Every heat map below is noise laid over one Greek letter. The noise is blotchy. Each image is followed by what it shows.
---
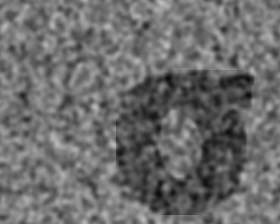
sigma
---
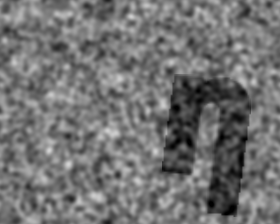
eta
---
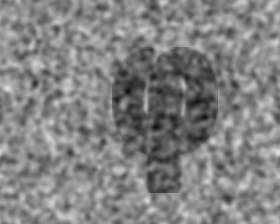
phi
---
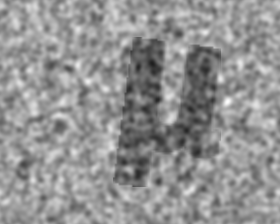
mu
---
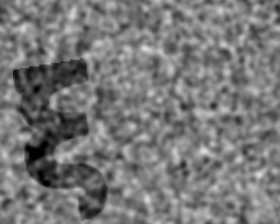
xi
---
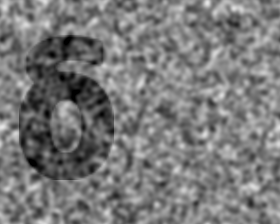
delta
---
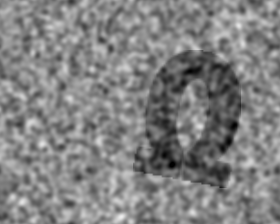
omega
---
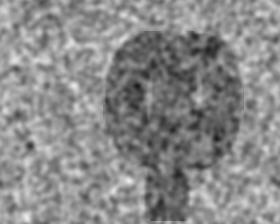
phi
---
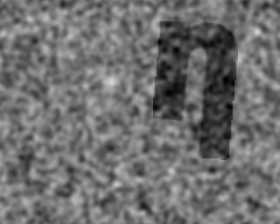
eta
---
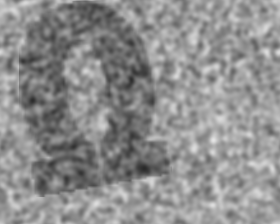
omega
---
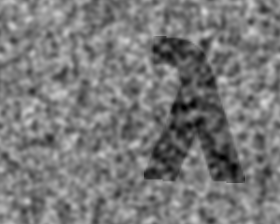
lambda
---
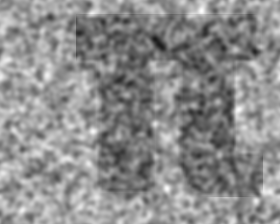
pi
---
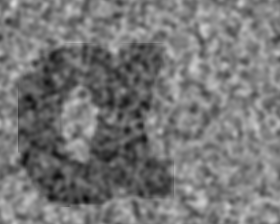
alpha
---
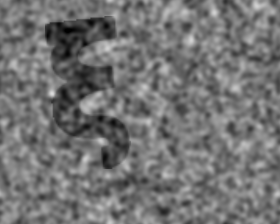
xi
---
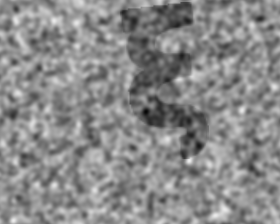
xi
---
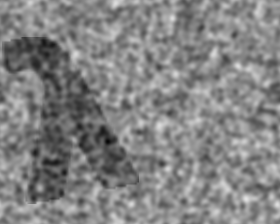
lambda
